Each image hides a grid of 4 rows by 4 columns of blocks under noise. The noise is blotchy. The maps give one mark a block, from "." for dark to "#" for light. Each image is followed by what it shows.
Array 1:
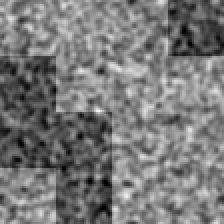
# # # .
. # # #
. . # #
# . # #
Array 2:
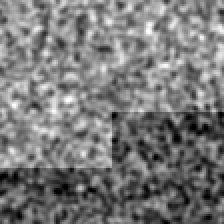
# # # #
# # # #
# # . .
. . . .
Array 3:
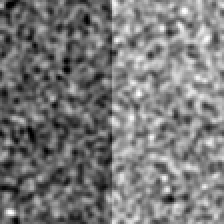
. . # #
. . # #
. . # #
. . # #
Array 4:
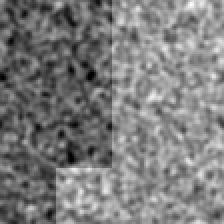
. . # #
. . # #
. . # #
. # # #
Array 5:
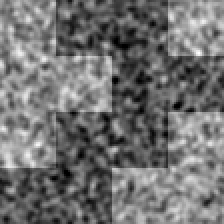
# . . #
# # . .
# . . #
. . # #
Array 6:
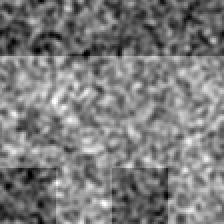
. . . .
# # # #
# # # #
. # . #
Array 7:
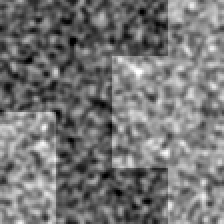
. . . #
. . # #
# . # #
# . . #
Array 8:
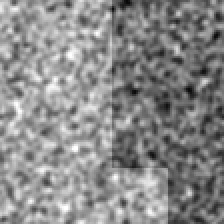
# # . .
# # . .
# # . .
# # # .
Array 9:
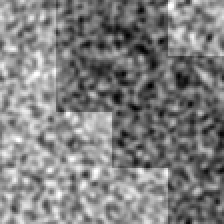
# . . #
# . . .
# # . .
# # # .
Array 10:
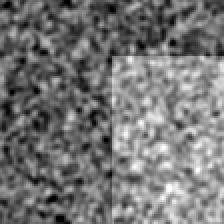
. . . .
. . # #
. . # #
. . # #
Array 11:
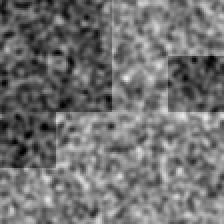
. . # #
. . # .
. # # #
# # # #
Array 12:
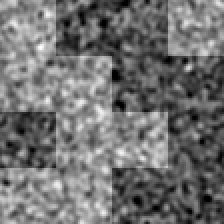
# . . #
# # . .
. # # .
# # . .
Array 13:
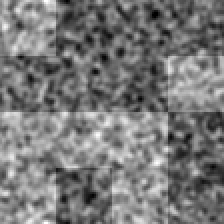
# . . .
. . . #
# # # .
# . # .
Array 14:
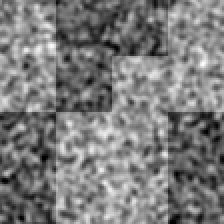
# . . #
# . # #
. # # .
. # # .
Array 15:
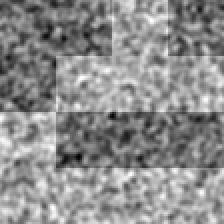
. . # .
. # # #
# . . .
# # # #
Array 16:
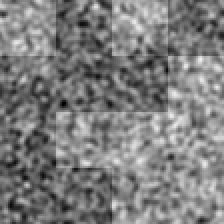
# . # .
. . . #
. # # #
. . # #
